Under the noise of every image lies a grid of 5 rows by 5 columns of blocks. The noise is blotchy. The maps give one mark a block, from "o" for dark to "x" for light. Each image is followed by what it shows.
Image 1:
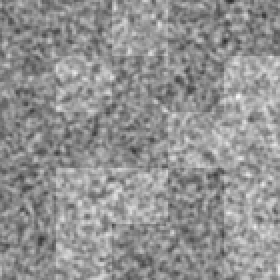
o o x o o
o x o o x
o o o x x
o x x o x
o x o o x
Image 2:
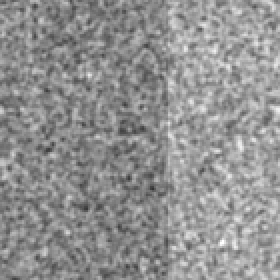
o o o x x
o o o x x
o o o x x
o o o x x
o o o x x
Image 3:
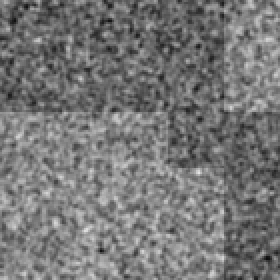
o o o o x
o o o o x
x x x o o
x x x x o
x x x x o
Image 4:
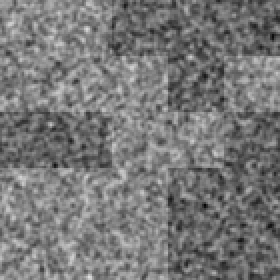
x x o o o
x x x o x
o o x x o
x x x o o
x x x o o
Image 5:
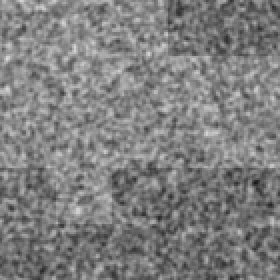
x x x o o
x x x x x
x x x x x
o x o o o
o o o o o
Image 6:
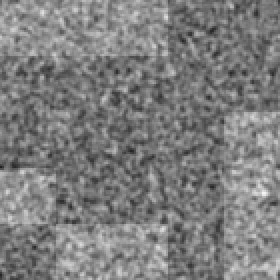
x x x o o
o o o o o
o o o o x
x o o o x
o x x o x
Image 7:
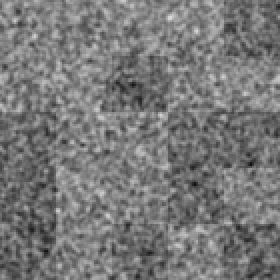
x x x x o
x x o x x
o x x o o
o x x o x
o x o x o
